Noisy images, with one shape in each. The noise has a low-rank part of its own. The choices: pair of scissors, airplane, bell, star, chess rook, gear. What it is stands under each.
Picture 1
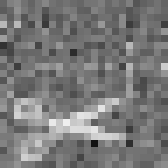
pair of scissors
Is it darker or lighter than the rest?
lighter
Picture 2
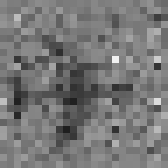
airplane
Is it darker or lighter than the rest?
darker
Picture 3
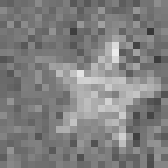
star
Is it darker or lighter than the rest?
lighter
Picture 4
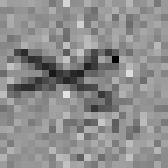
pair of scissors
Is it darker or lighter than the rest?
darker
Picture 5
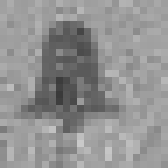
bell
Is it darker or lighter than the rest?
darker
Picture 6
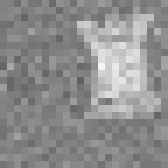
chess rook
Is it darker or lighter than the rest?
lighter
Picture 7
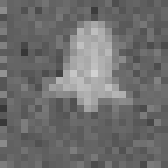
bell
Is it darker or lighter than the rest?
lighter
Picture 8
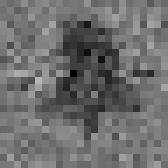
bell
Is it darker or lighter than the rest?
darker
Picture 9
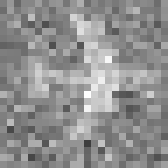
airplane
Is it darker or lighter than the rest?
lighter
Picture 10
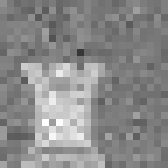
chess rook
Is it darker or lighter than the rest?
lighter
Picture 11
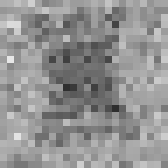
chess rook
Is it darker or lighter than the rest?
darker
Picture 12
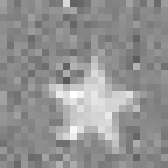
star
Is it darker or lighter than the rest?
lighter
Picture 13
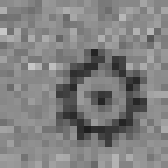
gear
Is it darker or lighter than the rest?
darker
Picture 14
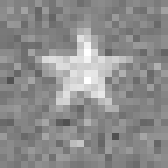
star
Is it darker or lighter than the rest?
lighter
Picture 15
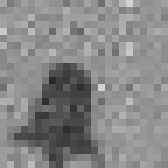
bell
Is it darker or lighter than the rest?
darker
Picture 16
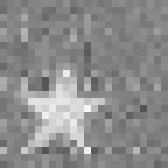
star
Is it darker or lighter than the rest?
lighter
